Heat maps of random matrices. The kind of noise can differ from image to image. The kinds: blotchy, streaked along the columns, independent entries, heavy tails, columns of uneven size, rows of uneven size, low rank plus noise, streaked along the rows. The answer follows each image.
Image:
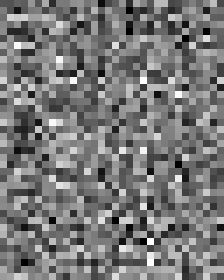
low rank plus noise
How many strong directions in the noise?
five to eight
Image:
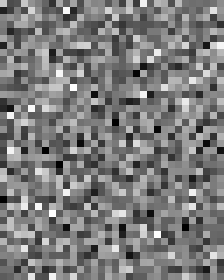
independent entries
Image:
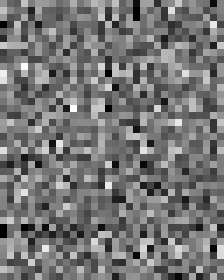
low rank plus noise
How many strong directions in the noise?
one
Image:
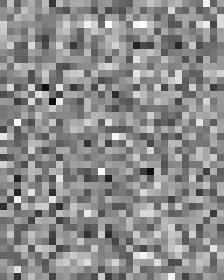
low rank plus noise
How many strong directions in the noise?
three or four
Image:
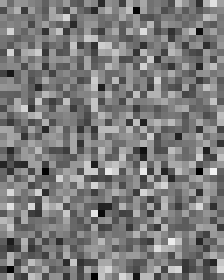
low rank plus noise
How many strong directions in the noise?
three or four
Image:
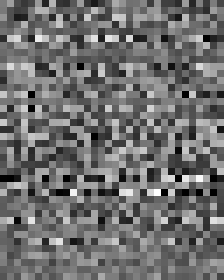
rows of uneven size
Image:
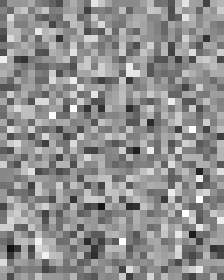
low rank plus noise
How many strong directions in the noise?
two
